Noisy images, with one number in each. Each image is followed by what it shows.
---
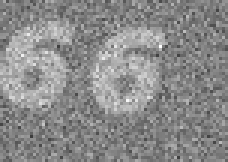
66
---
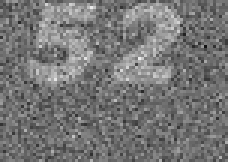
52
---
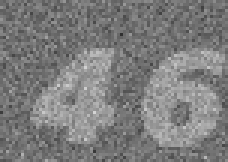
46
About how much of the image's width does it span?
nearly all
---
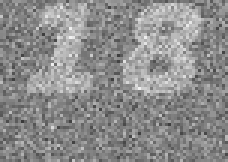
18
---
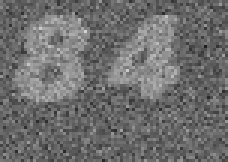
84
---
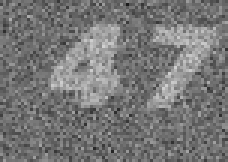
47
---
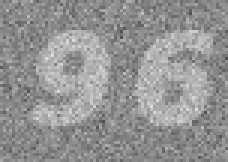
96
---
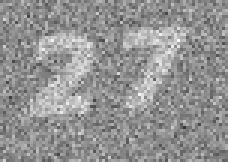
27
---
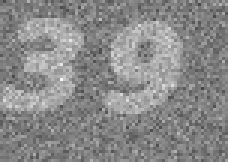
39
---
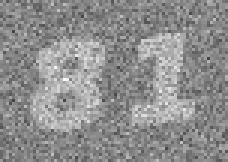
81
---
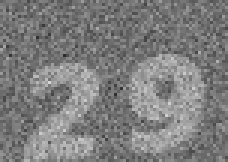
29
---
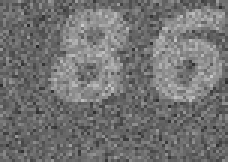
86
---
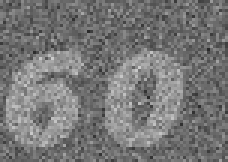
60
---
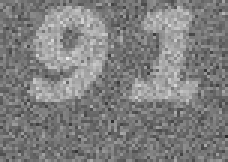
91
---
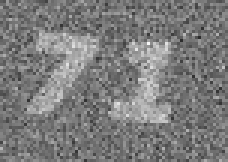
71
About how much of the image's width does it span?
two thirds
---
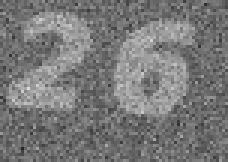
26
